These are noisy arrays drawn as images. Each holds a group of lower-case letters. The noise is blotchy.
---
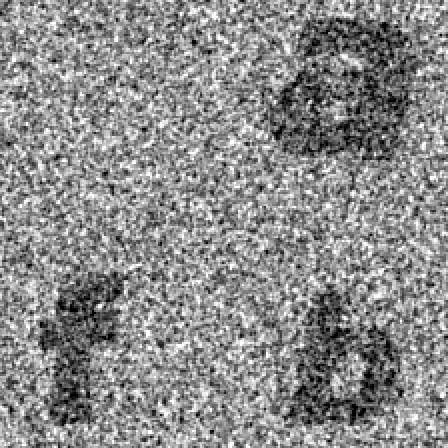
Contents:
top right: a; bottom left: f; bottom right: b
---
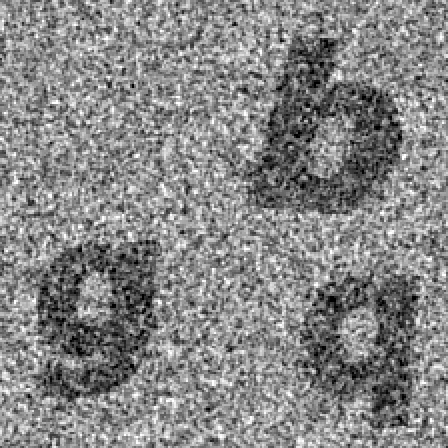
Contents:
top right: b; bottom left: g; bottom right: q
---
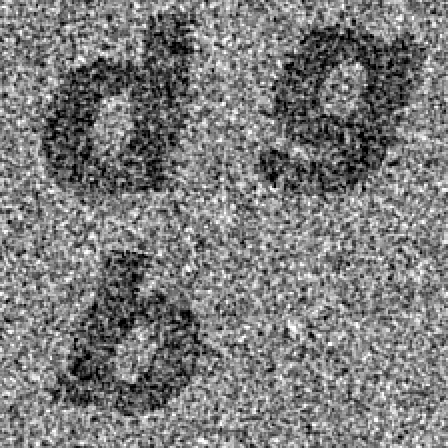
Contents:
top left: d; top right: g; bottom left: b
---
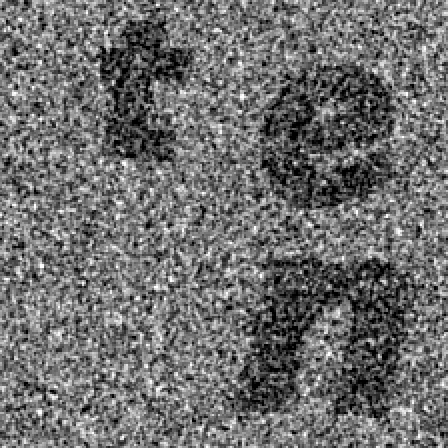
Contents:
top left: t; top right: e; bottom right: n
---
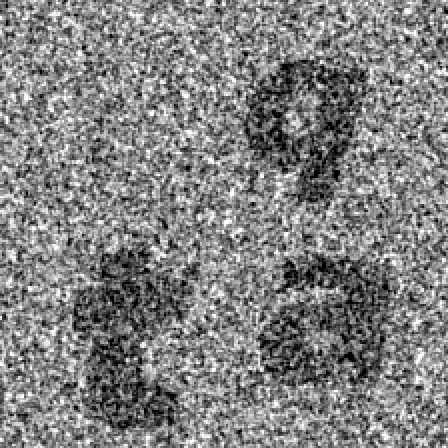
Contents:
top right: q; bottom left: t; bottom right: a
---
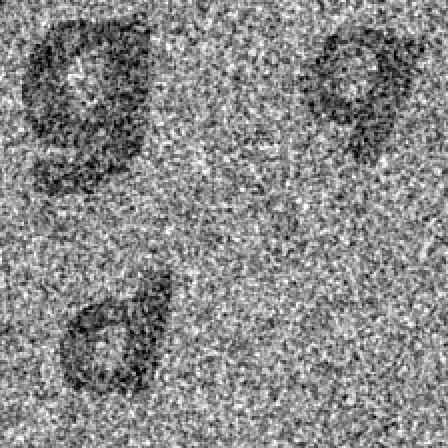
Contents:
top left: g; top right: q; bottom left: d
